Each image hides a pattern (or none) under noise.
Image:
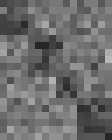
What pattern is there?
blocks along the diagonal
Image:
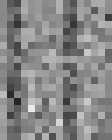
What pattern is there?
bands of columns
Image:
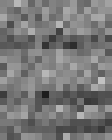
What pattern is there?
bands of rows
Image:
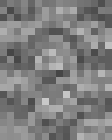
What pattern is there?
a checkerboard
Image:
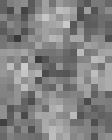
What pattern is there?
a checkerboard
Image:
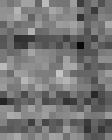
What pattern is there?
bands of rows crossing bands of columns
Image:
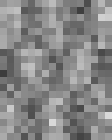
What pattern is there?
a checkerboard
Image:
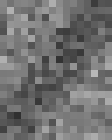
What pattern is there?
a diagonal band
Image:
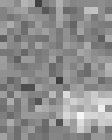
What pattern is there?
one block
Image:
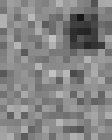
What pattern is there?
one block
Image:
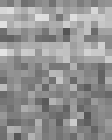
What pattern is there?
bands of rows
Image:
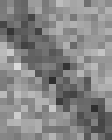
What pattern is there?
a diagonal band
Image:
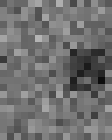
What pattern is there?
one block
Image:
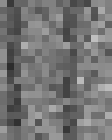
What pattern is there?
bands of columns
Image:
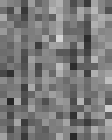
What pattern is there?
bands of columns
